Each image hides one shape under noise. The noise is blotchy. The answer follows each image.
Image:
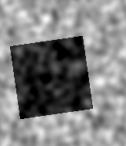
square
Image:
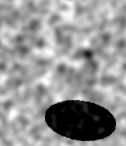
ellipse
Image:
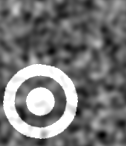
bullseye
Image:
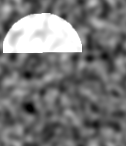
half disc
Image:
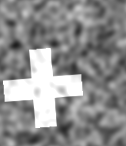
cross
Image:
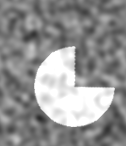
disc with a wedge cut out
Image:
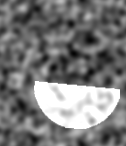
half disc
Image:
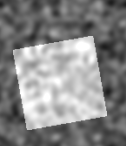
square
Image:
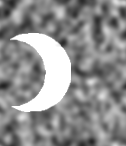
crescent
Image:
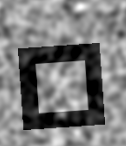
square frame
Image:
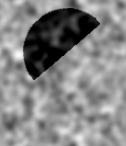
half disc
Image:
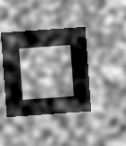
square frame
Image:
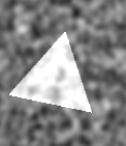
triangle
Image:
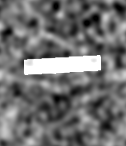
bar
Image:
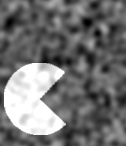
disc with a wedge cut out
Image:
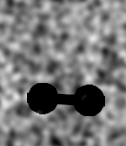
dumbbell
